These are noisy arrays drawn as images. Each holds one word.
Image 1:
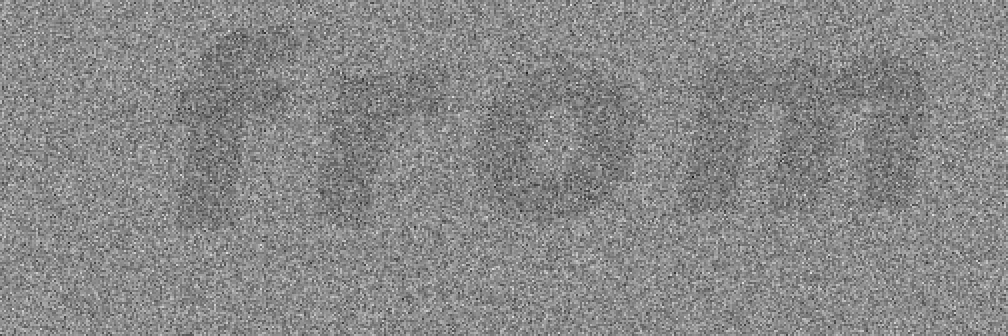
from
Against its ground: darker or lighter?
darker
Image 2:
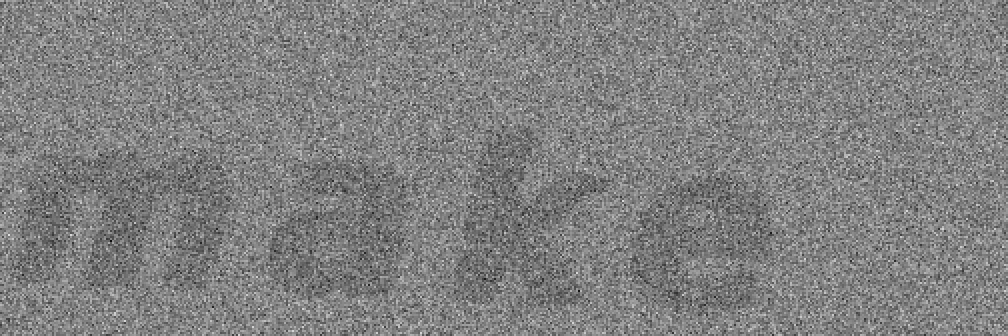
make
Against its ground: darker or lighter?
darker
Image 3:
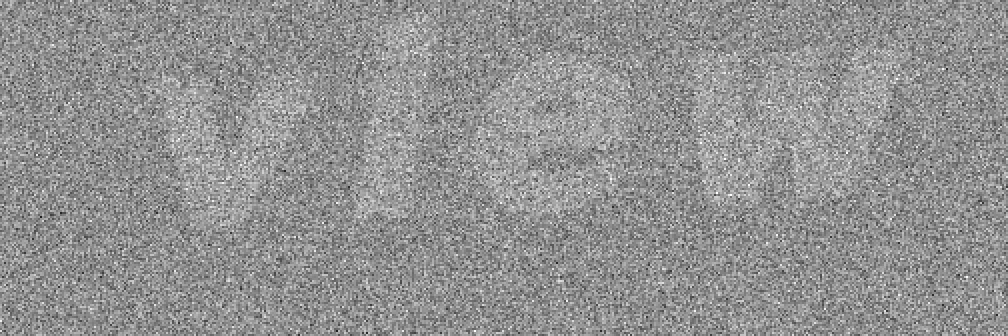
view
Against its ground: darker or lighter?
lighter
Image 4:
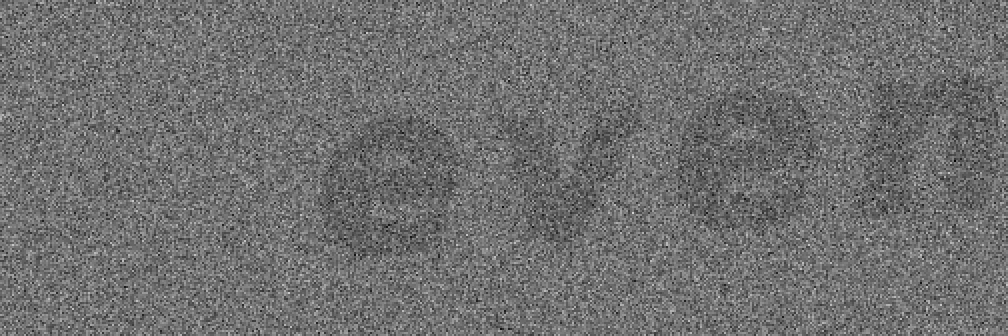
even
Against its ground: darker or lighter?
darker
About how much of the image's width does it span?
two thirds
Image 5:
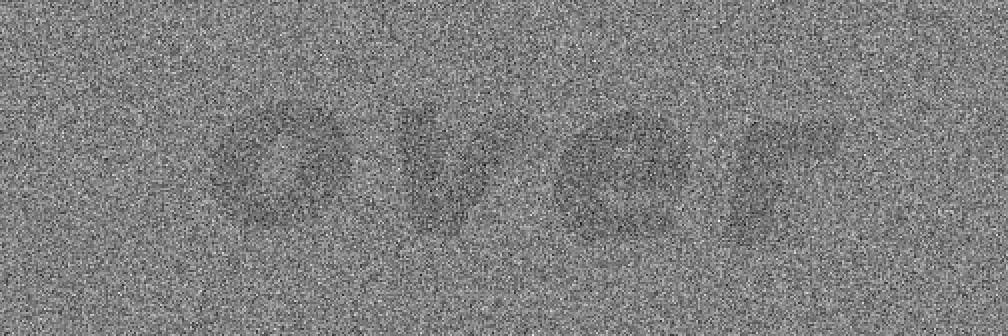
over
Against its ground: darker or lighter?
darker
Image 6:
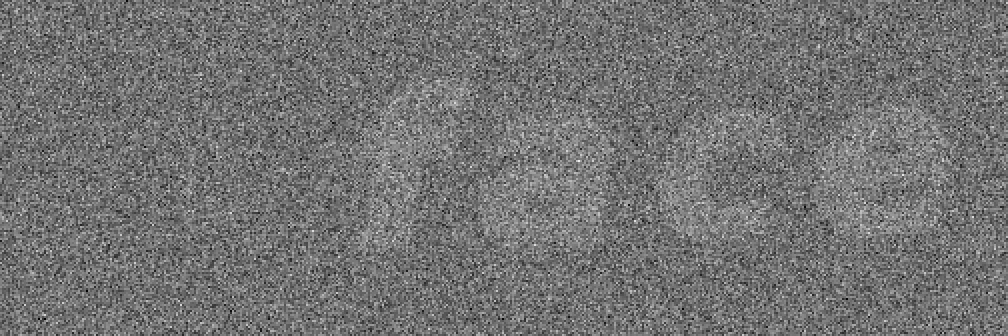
face
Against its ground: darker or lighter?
lighter
